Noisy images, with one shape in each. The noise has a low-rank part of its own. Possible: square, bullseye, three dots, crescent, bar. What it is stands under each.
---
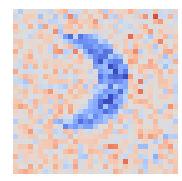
crescent
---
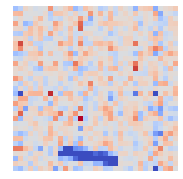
bar
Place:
bottom middle
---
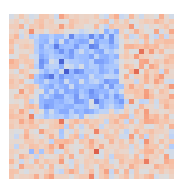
square
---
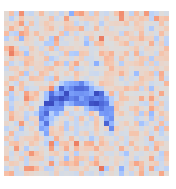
crescent
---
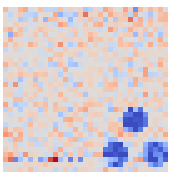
three dots
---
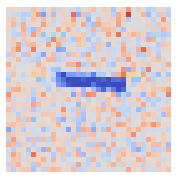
bar
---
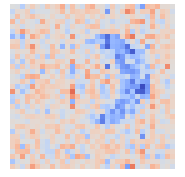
crescent
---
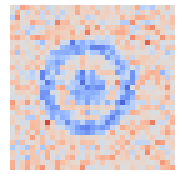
bullseye
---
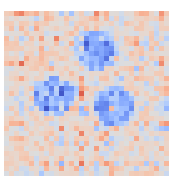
three dots
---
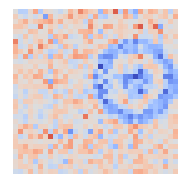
bullseye
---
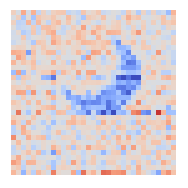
crescent
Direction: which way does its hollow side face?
up and left
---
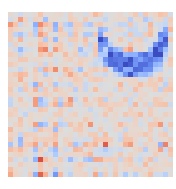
crescent
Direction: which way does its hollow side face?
up
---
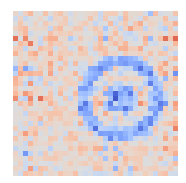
bullseye
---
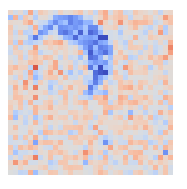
crescent
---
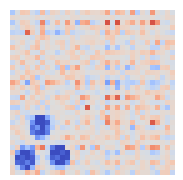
three dots
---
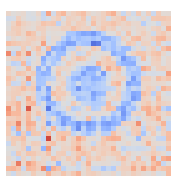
bullseye
